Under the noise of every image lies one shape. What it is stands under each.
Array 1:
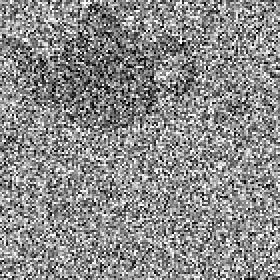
dark teapot
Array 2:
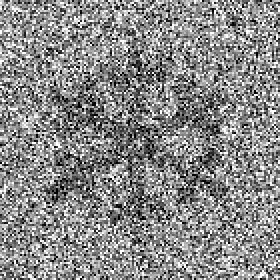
dark snowflake
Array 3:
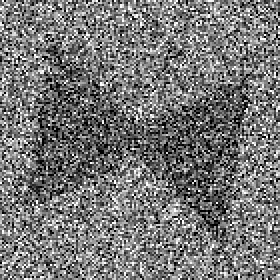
dark bow tie
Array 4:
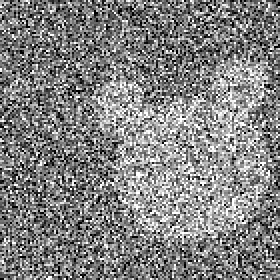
light bear's head
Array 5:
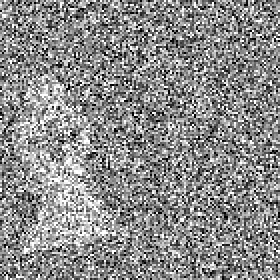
light chess bishop
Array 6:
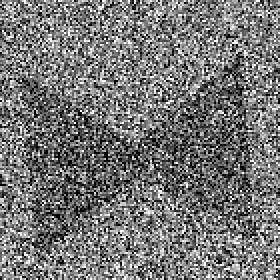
dark bow tie
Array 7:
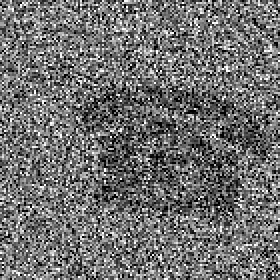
dark telephone
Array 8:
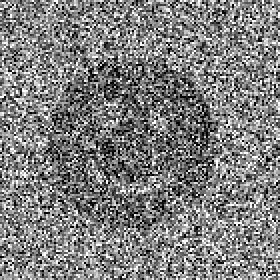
dark smiling face
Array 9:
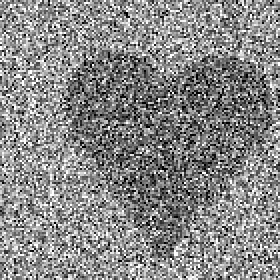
dark heart
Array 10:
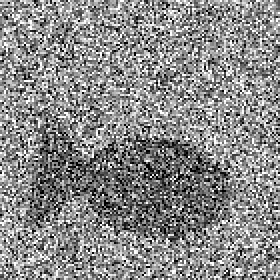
dark fish
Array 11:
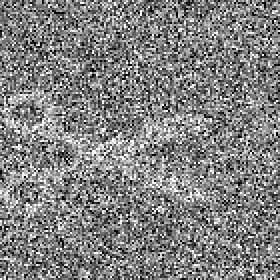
light pair of scissors
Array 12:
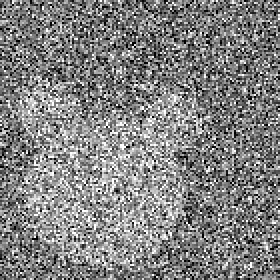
light bear's head
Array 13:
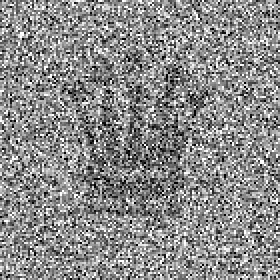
dark chess queen
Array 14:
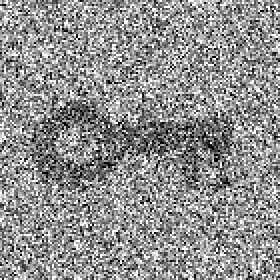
dark key
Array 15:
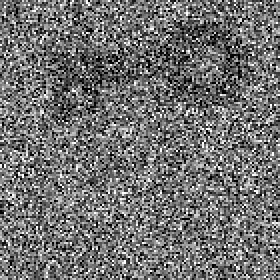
dark key
